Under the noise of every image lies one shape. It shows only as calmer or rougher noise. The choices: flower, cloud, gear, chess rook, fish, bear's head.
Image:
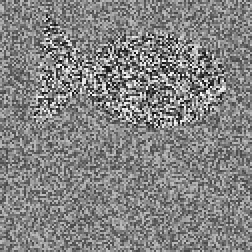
fish
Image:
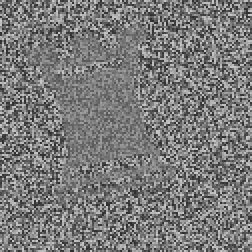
chess rook
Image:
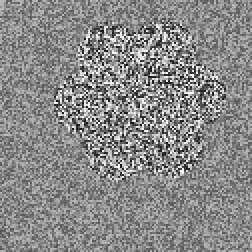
flower
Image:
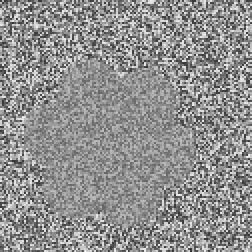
flower
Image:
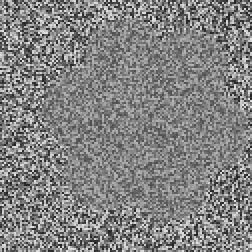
flower
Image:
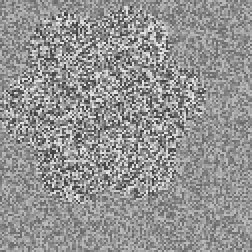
flower
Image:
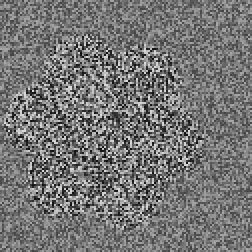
flower
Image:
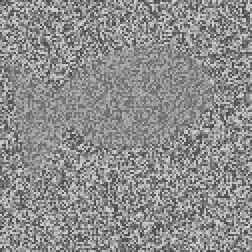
fish
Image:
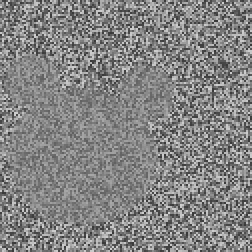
bear's head
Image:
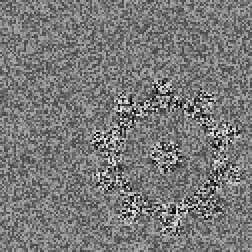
gear
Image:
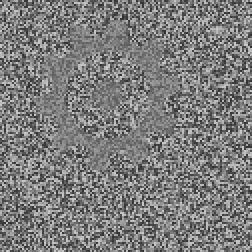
gear
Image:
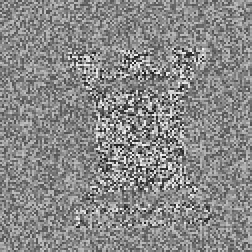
chess rook
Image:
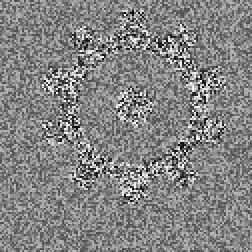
gear
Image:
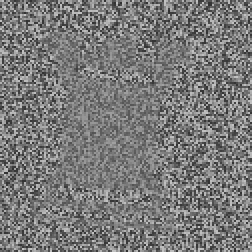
chess rook
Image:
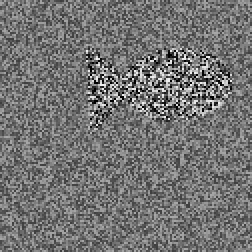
fish
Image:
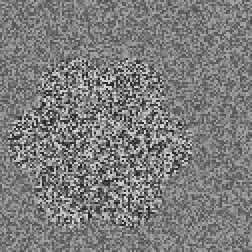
flower
